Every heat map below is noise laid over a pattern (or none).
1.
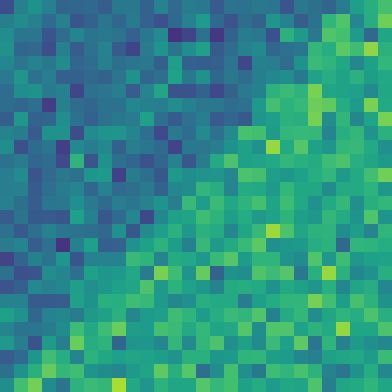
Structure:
a sharp edge
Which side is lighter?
bottom right
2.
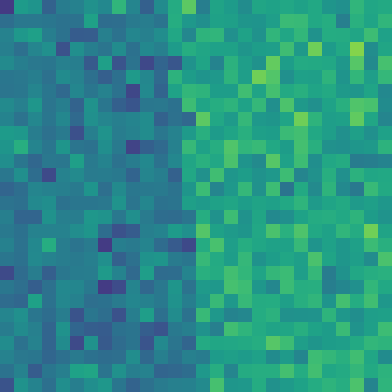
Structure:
a sharp edge
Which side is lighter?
right
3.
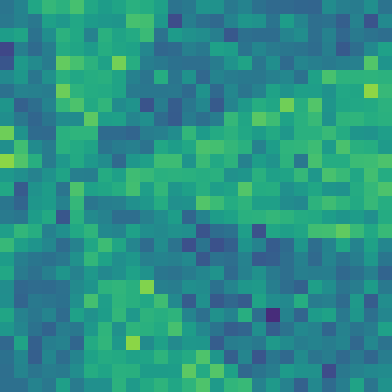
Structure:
spokes from one point
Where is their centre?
middle left
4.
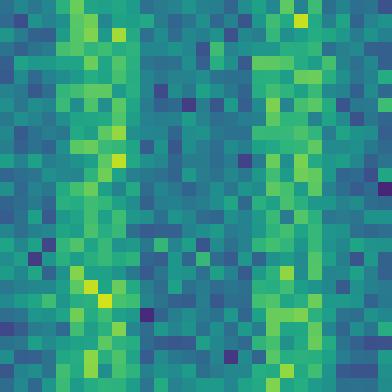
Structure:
vertical stripes
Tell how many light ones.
2
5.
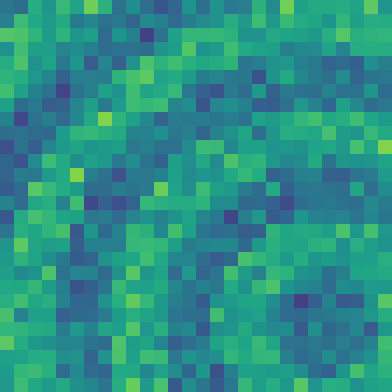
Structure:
rings round one point
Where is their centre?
bottom right
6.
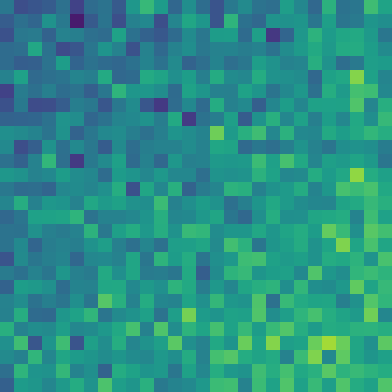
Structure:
a smooth slope
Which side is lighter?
bottom right
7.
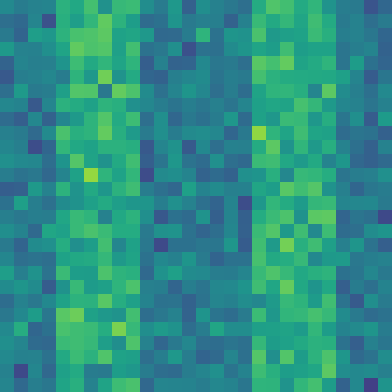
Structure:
vertical stripes
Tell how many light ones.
2
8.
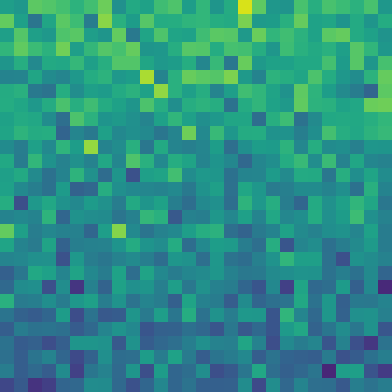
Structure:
a smooth slope
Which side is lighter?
top
